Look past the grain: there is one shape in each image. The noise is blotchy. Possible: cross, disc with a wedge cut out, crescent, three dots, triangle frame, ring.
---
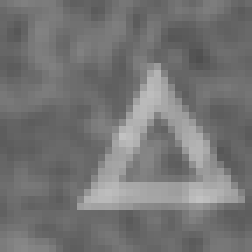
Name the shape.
triangle frame
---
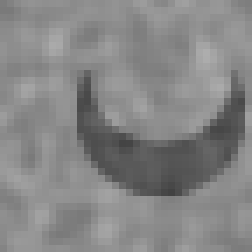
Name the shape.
crescent
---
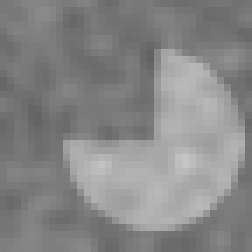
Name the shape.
disc with a wedge cut out
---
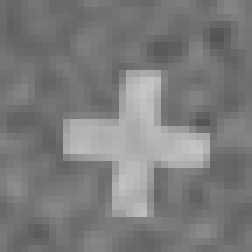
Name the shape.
cross
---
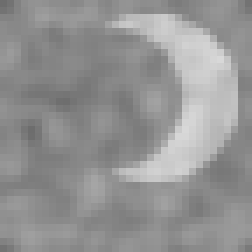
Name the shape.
crescent
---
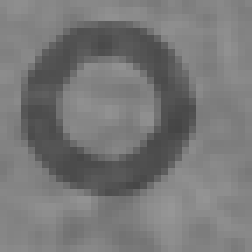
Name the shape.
ring
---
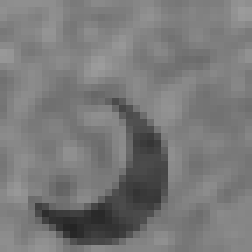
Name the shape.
crescent
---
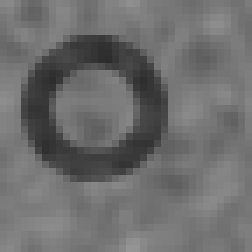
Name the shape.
ring
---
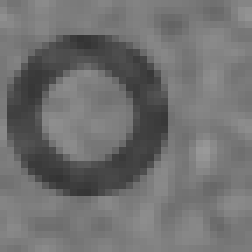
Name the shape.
ring
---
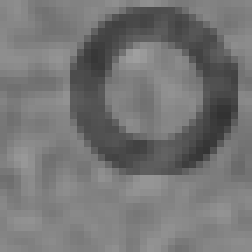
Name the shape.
ring
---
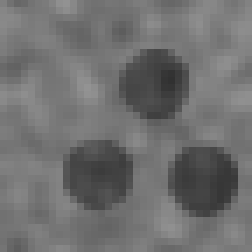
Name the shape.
three dots
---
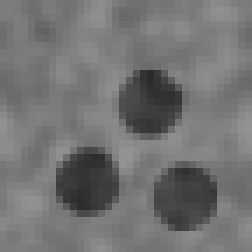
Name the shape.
three dots
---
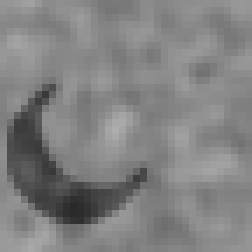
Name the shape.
crescent
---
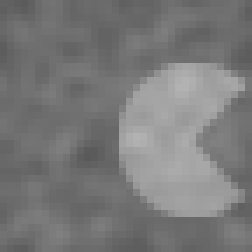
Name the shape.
disc with a wedge cut out
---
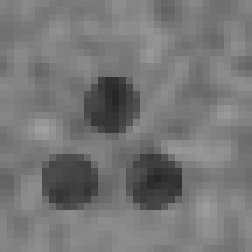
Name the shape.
three dots
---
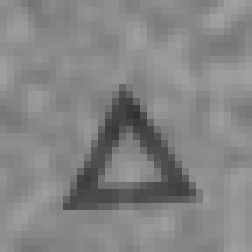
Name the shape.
triangle frame
